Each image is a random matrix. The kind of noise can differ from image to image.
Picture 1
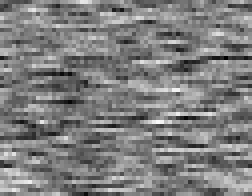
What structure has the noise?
streaked along the rows
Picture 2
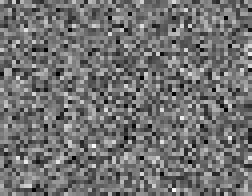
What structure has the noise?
low rank plus noise
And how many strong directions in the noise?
five to eight
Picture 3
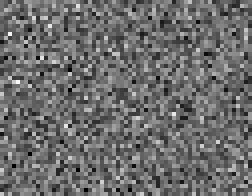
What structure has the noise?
independent entries
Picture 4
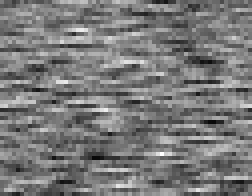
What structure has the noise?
streaked along the rows
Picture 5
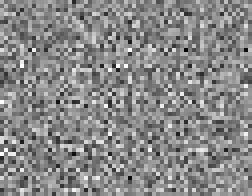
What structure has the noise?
low rank plus noise
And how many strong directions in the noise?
five to eight
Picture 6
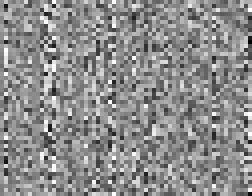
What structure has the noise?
columns of uneven size
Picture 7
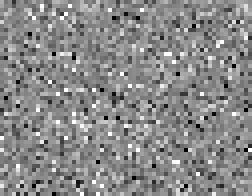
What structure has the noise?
heavy tails
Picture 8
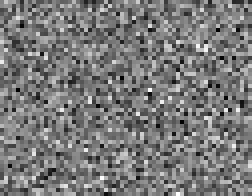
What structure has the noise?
independent entries
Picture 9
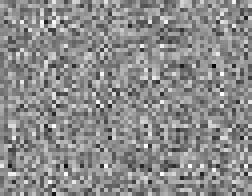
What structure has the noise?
low rank plus noise
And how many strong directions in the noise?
three or four
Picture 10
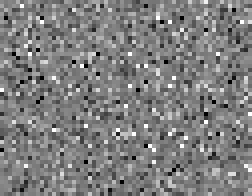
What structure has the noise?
heavy tails
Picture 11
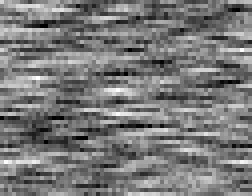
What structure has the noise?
streaked along the rows
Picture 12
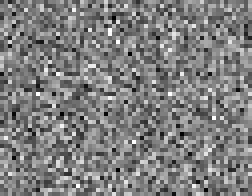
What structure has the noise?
independent entries
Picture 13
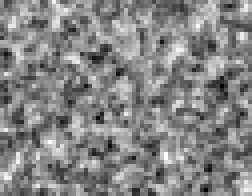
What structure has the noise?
blotchy
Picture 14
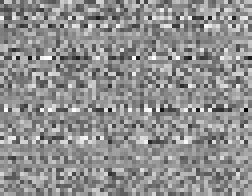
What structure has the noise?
rows of uneven size
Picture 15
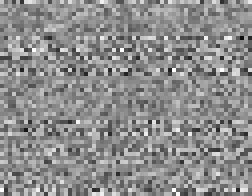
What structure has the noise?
rows of uneven size
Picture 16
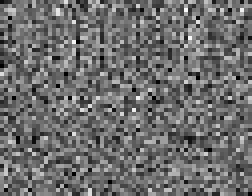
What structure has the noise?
low rank plus noise
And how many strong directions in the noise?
five to eight
